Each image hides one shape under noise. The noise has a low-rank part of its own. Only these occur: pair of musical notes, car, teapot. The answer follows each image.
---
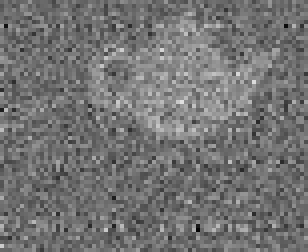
light teapot
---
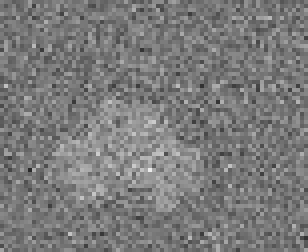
light car
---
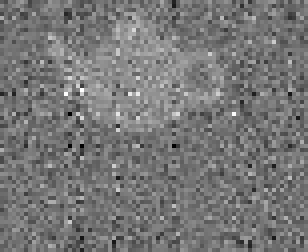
light teapot
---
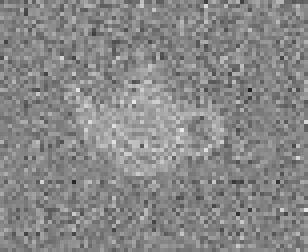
light teapot
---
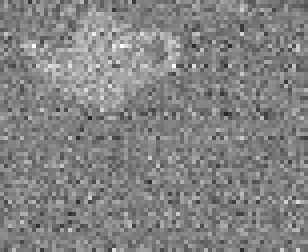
light teapot
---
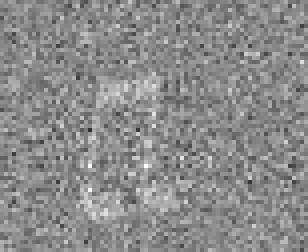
light pair of musical notes
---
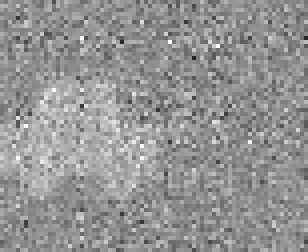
light car
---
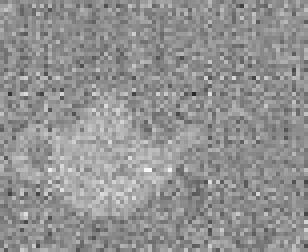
light teapot
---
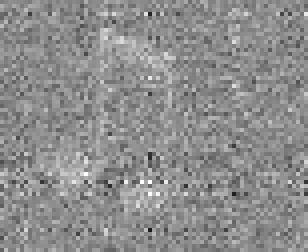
light pair of musical notes
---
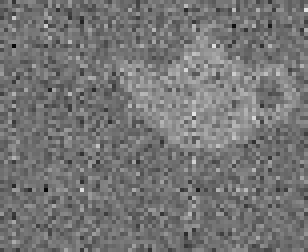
light teapot
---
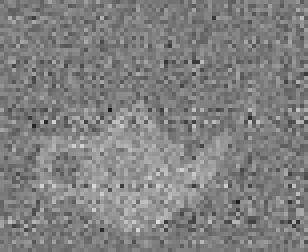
light teapot
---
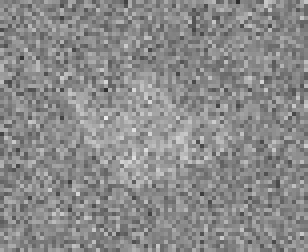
light teapot
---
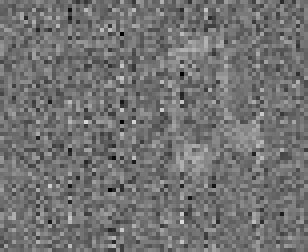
light pair of musical notes
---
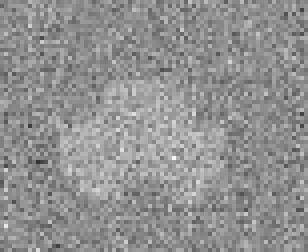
light car
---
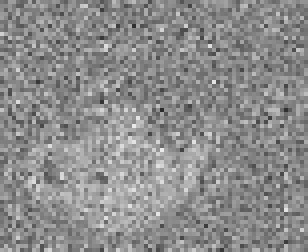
light teapot
